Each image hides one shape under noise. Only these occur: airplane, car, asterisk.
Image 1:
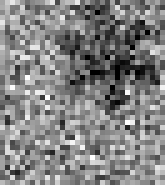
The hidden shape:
asterisk
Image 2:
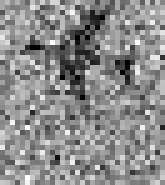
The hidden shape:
airplane
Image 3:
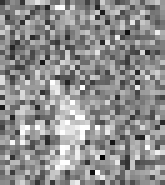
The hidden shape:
airplane
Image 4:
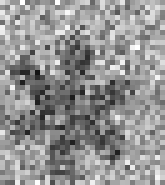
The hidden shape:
asterisk
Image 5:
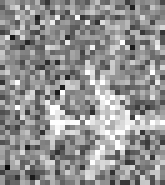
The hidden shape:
airplane
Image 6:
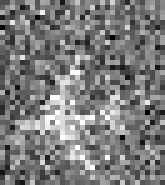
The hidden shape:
airplane
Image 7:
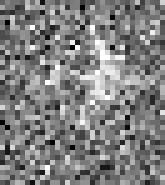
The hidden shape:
airplane
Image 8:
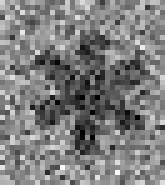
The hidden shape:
asterisk
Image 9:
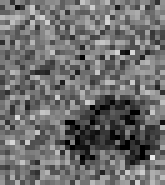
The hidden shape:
car
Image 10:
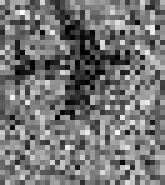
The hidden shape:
airplane
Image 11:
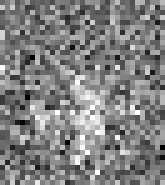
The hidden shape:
airplane
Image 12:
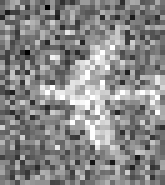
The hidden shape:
airplane
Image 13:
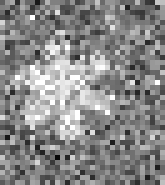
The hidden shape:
asterisk
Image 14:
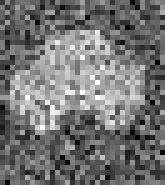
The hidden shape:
car
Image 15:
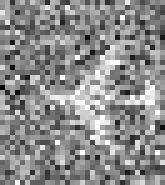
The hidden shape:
airplane
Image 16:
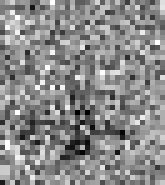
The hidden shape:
airplane
